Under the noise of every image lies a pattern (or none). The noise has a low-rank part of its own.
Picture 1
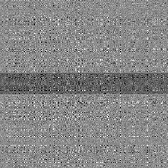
one band of rows
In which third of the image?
middle
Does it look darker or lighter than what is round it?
darker
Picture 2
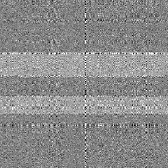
bands of rows
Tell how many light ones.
2
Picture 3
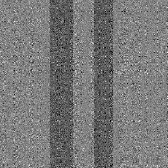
bands of columns
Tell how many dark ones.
2
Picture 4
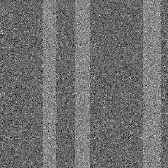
bands of columns
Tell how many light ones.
3
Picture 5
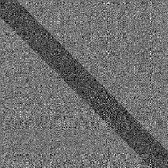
a diagonal band
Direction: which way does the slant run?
top left to bottom right
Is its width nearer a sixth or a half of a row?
a sixth
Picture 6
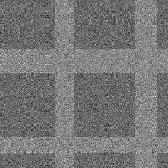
bands of rows crossing bands of columns
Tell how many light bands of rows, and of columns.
2 and 2
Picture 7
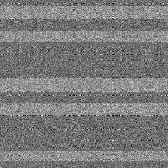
bands of rows
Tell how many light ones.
5
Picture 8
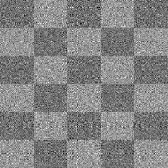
a checkerboard
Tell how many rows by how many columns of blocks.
6 by 5
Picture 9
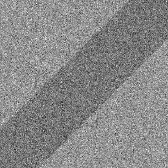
a diagonal band
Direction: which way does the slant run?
bottom left to top right
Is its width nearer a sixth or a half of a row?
a half
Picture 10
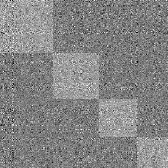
blocks along the diagonal
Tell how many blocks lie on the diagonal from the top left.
4
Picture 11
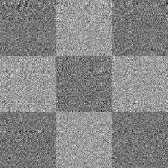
a checkerboard
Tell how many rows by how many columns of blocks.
3 by 3
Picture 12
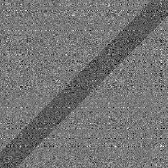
a diagonal band
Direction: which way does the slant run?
bottom left to top right
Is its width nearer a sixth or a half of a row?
a sixth
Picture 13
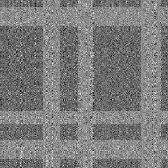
bands of rows crossing bands of columns
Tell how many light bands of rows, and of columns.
3 and 3
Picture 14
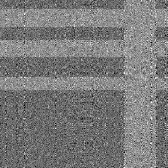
bands of rows crossing bands of columns
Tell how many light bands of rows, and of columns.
3 and 1
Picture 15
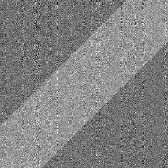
a diagonal band
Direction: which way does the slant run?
bottom left to top right
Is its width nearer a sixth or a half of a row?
a half
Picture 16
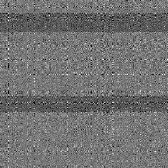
bands of rows
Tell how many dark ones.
2
